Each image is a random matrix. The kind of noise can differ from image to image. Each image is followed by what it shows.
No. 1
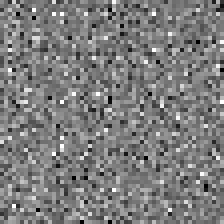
heavy tails
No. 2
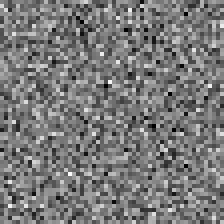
independent entries
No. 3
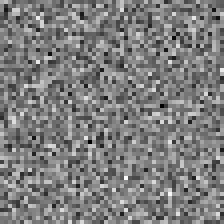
independent entries
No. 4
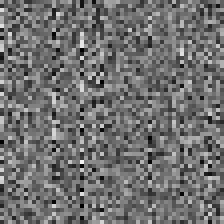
columns of uneven size
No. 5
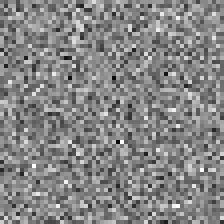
low rank plus noise
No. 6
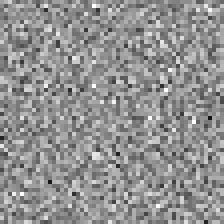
low rank plus noise
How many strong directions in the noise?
three or four
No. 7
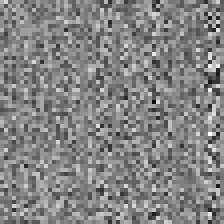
columns of uneven size
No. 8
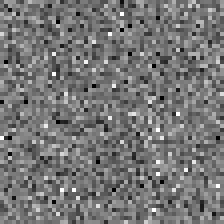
heavy tails
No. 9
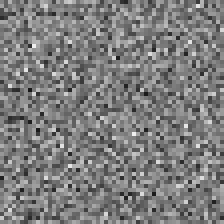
independent entries
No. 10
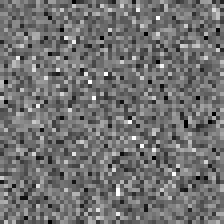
heavy tails
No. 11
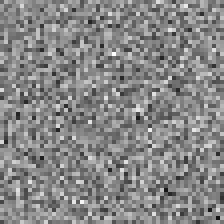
independent entries
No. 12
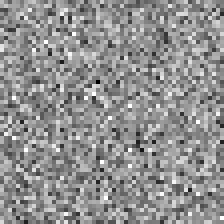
independent entries
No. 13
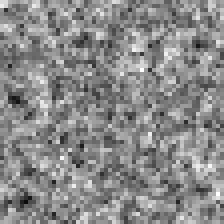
blotchy
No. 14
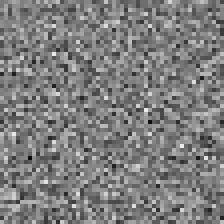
low rank plus noise
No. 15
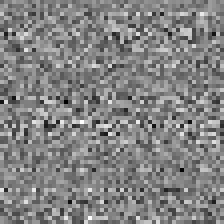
rows of uneven size
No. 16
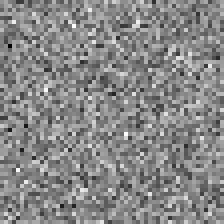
independent entries
